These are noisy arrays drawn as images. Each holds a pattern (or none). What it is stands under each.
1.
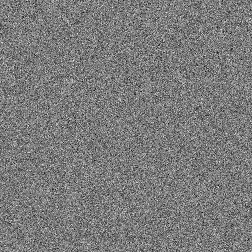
only noise
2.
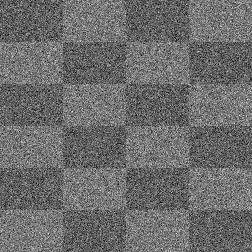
a checkerboard
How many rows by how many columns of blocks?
6 by 4
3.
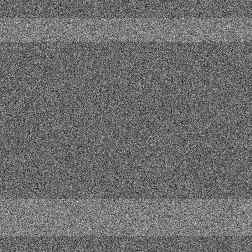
bands of rows
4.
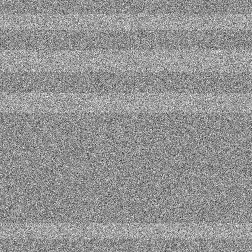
bands of rows
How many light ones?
4
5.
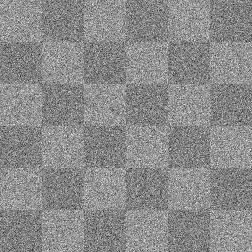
a checkerboard
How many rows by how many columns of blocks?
6 by 6
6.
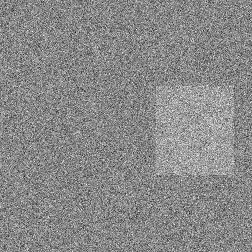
one block
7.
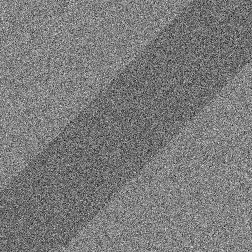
a diagonal band
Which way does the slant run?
bottom left to top right
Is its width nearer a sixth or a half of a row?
a half
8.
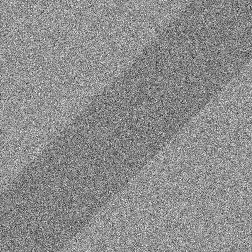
a diagonal band
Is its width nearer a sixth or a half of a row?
a half
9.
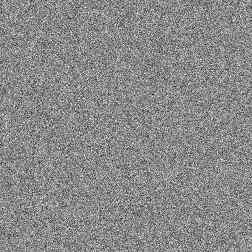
only noise
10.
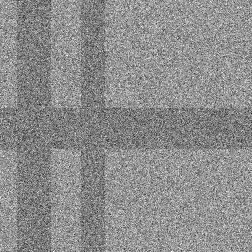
bands of rows crossing bands of columns
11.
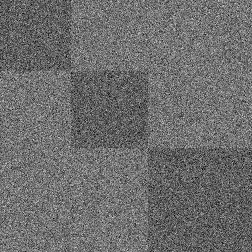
blocks along the diagonal
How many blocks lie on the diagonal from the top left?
3
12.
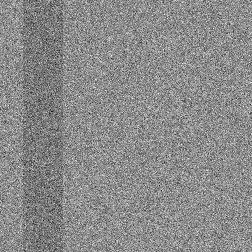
one band of columns
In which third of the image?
left
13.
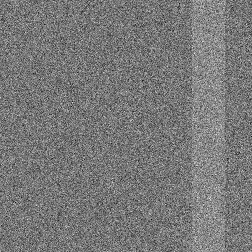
one band of columns
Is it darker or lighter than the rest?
lighter
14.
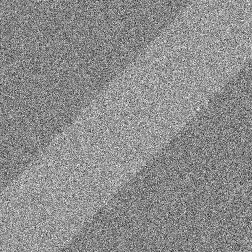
a diagonal band
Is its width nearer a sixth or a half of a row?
a half
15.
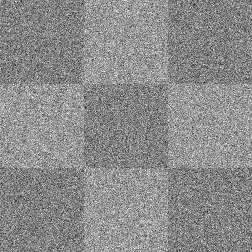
a checkerboard
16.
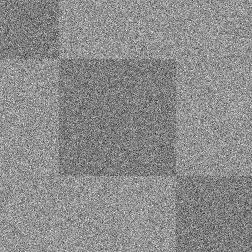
blocks along the diagonal
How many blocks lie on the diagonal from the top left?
3
